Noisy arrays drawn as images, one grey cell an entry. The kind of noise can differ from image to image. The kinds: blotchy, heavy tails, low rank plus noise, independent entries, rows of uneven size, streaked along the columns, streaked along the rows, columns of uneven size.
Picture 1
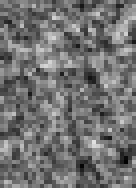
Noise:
blotchy
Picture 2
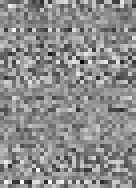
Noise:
rows of uneven size
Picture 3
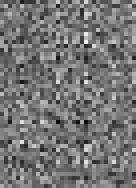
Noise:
low rank plus noise
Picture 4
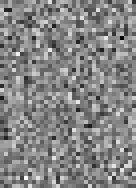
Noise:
independent entries
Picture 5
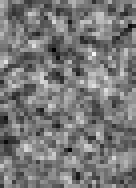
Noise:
blotchy
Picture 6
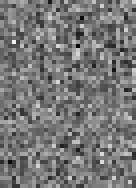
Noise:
low rank plus noise
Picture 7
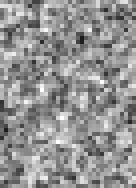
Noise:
blotchy
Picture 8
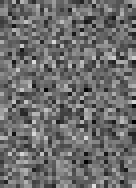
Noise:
low rank plus noise
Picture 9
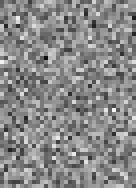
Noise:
independent entries
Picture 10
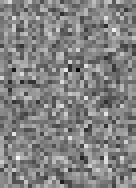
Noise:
low rank plus noise
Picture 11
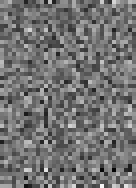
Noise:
low rank plus noise
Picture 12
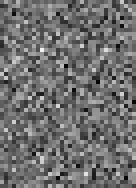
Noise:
independent entries
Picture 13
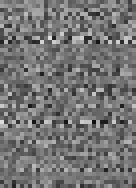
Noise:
rows of uneven size
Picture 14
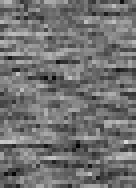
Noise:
streaked along the rows
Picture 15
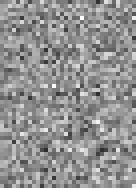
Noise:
low rank plus noise
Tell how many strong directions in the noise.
three or four
